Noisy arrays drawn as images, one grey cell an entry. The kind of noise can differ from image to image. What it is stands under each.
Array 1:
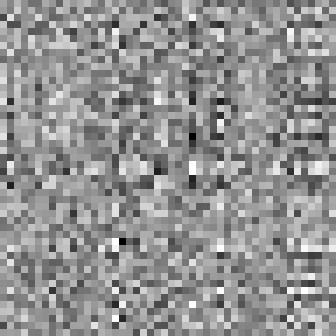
low rank plus noise
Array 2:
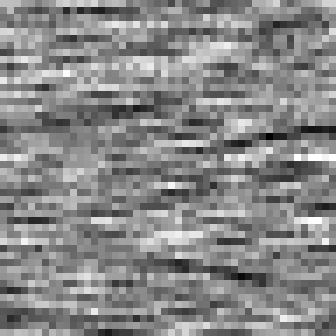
streaked along the rows
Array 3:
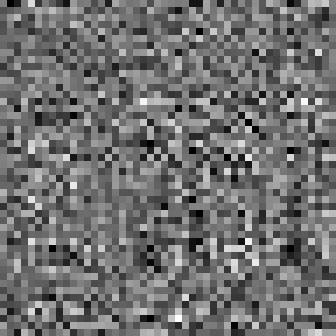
low rank plus noise
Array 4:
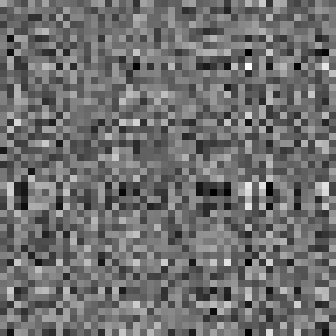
low rank plus noise
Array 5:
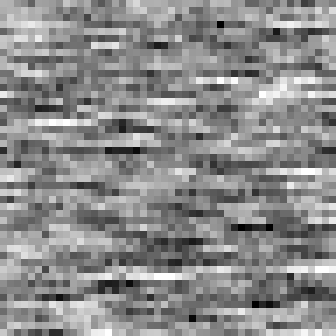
streaked along the rows
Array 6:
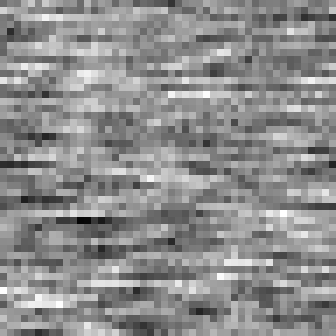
streaked along the rows
